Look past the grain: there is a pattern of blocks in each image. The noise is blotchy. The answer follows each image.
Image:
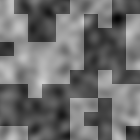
no symmetry
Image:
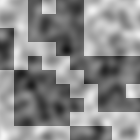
mirrored about the diagonal from the bottom left
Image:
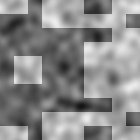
top and bottom mirror each other
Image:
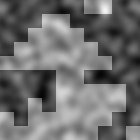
no symmetry
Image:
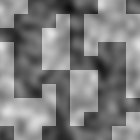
the same after a half turn
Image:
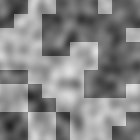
mirrored about the diagonal from the bottom left
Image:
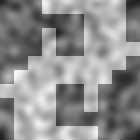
the same after a half turn
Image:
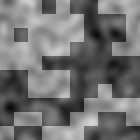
no symmetry
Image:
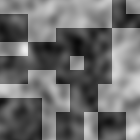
mirrored about the diagonal from the bottom left
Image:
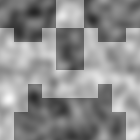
left and right mirror each other
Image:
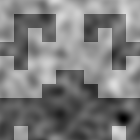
left and right mirror each other
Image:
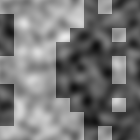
top and bottom mirror each other
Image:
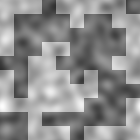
mirrored about the diagonal from the bottom left
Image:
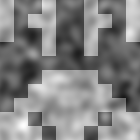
left and right mirror each other
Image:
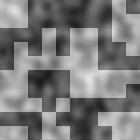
no symmetry
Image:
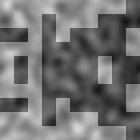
top and bottom mirror each other
